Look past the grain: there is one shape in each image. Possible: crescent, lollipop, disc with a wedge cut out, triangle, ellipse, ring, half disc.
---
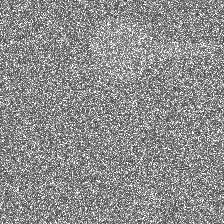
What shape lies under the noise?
lollipop
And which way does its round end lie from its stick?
left
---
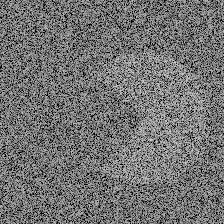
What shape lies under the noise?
disc with a wedge cut out
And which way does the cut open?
left
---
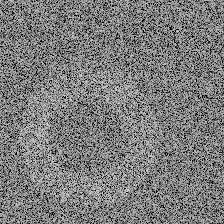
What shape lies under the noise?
ring
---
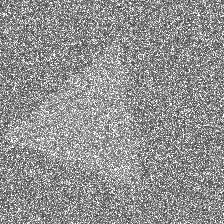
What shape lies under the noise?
triangle
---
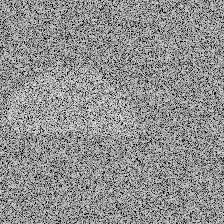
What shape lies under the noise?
half disc
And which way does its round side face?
up
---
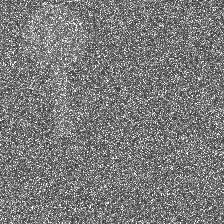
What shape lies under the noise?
lollipop
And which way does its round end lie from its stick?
up
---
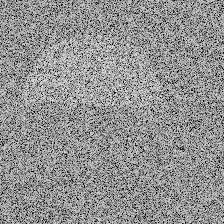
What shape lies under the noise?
half disc
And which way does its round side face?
up
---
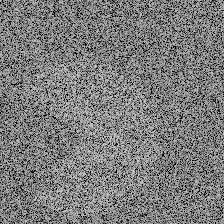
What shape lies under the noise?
disc with a wedge cut out
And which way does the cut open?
left
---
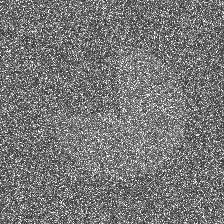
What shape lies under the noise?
disc with a wedge cut out
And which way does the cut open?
up and left
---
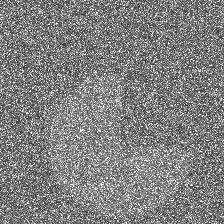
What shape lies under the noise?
disc with a wedge cut out
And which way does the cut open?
up and right
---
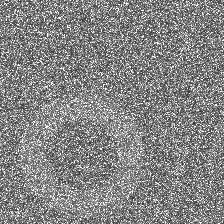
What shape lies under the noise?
ring
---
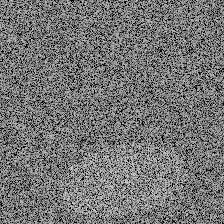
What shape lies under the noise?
ellipse
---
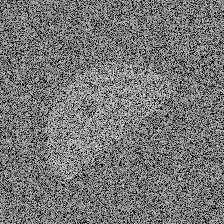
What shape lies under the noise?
half disc
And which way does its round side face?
up and left
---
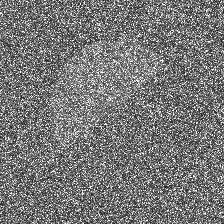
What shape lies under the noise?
half disc
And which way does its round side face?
up and left
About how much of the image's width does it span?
half
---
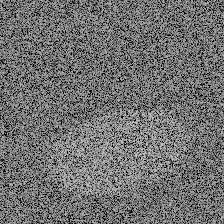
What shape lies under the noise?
ellipse
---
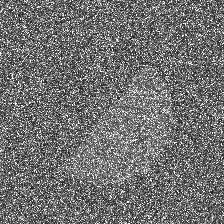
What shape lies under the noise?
half disc
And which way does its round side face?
down and right
